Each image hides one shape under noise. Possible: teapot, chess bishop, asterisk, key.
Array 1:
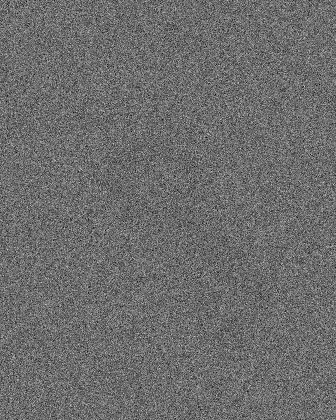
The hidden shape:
key
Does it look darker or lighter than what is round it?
darker
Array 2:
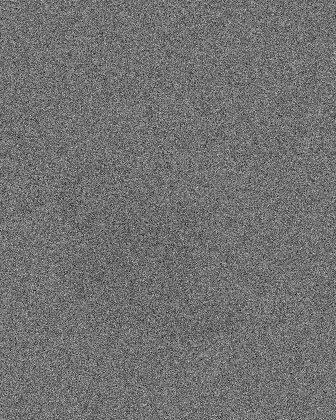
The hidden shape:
teapot
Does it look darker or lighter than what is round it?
darker
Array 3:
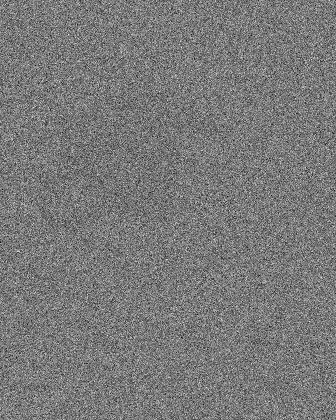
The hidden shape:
teapot
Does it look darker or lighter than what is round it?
darker
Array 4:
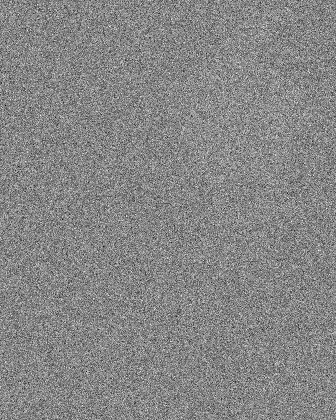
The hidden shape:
teapot
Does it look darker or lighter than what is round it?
lighter
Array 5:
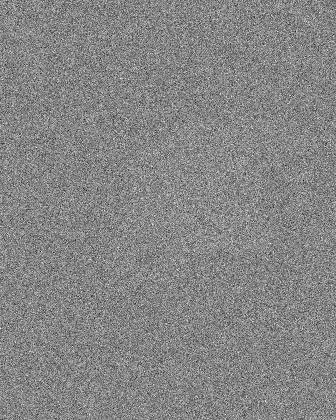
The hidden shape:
teapot
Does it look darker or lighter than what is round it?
lighter
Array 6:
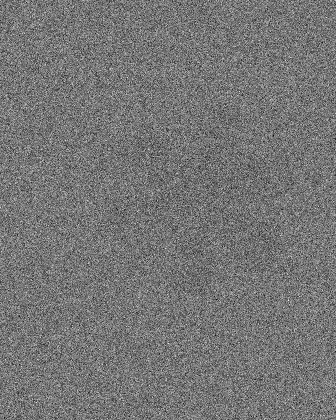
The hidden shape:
asterisk
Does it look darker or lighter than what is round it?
darker
